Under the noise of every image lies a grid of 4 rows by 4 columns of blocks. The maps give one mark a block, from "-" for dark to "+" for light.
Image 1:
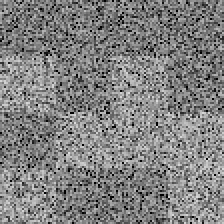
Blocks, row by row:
- - - -
+ - + -
- + + +
+ - - +
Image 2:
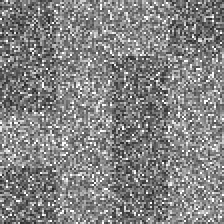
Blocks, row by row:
- + + -
- + - +
+ + - +
- + - +
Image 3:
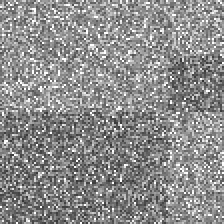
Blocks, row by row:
+ + + +
+ + + -
- - - +
- - - +
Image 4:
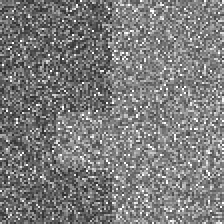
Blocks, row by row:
- - + +
- - + +
- + + +
- - + +
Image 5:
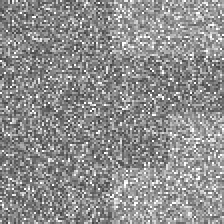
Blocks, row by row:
- - + +
- - - -
- - - +
- - + +
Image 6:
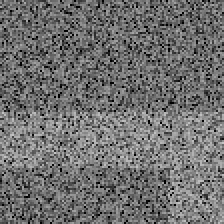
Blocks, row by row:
- - - -
- - - -
+ + + +
- - - +
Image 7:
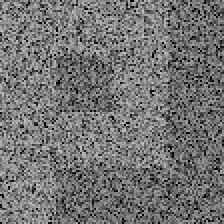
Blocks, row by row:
+ + + -
+ - + -
+ + + -
+ - - -
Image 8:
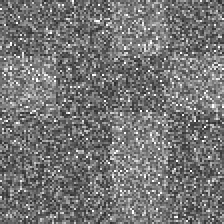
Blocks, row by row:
- - + -
+ - - +
- - + -
- - + -
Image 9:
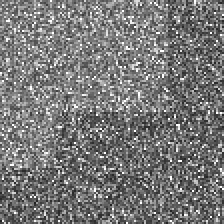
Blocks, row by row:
+ + + -
+ + + -
+ - - -
- - - -
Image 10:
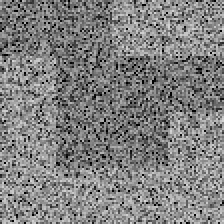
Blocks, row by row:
- - + +
+ - - -
+ - - +
+ + + +
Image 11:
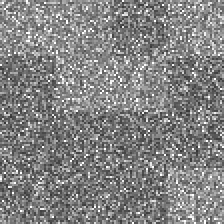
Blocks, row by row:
+ + - +
- + + -
- - - -
- - - +
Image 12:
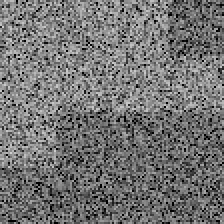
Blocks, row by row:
+ + + -
+ + + +
+ - - -
- - - -
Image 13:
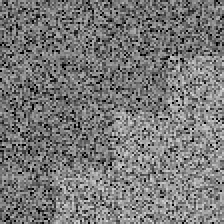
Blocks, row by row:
- - - -
- - - +
- - + +
- + + +
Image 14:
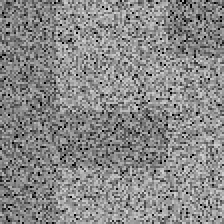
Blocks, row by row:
- + + -
- + + +
- - - +
- + + +
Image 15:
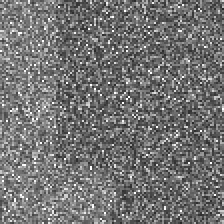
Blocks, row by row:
+ - - -
+ - - -
+ - - -
+ + - -
